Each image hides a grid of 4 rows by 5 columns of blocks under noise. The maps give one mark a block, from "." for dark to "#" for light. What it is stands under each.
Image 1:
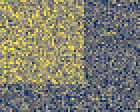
# # # . .
# # # . .
# # # . .
. . . . .
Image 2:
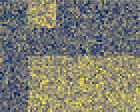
. # . . .
. . . . .
. # # # #
. # # # #
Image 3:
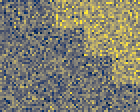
. . # # #
. . . # #
. . . . #
. . . . .
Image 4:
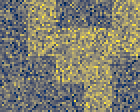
. # . . #
. # # # #
. . # # .
. . . # .
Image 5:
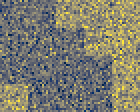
. . # # #
. . . # #
. . . . #
# . . . #
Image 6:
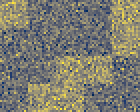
# . . . #
. . . . #
. . # # .
. # # . .
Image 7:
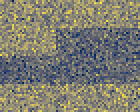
# # # # #
# # . . .
. . . . .
# # # # #
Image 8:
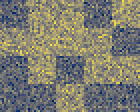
. # # . #
# # # # .
. # . # #
. . # . .
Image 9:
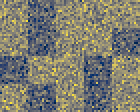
# . # # #
# . # # .
. # # . #
# . # . #
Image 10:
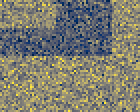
# # . . #
. . . . #
# # # # #
# # # # #
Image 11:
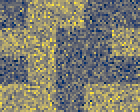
. # # . .
# # . . #
. # . . .
# # . # #
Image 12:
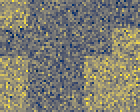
# . . . .
. . . . #
# . . # #
# . . # #
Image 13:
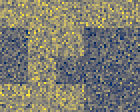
# # # # #
. # # . .
. # . . .
# # # . .
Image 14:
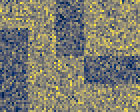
# # . # #
. # . # #
. # # . .
. # # # #
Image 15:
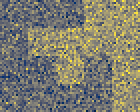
. . . # #
. # # # #
. . # . #
. . . . #
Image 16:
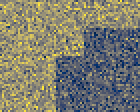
# # # # #
# # # . .
# # . . .
# # . . .
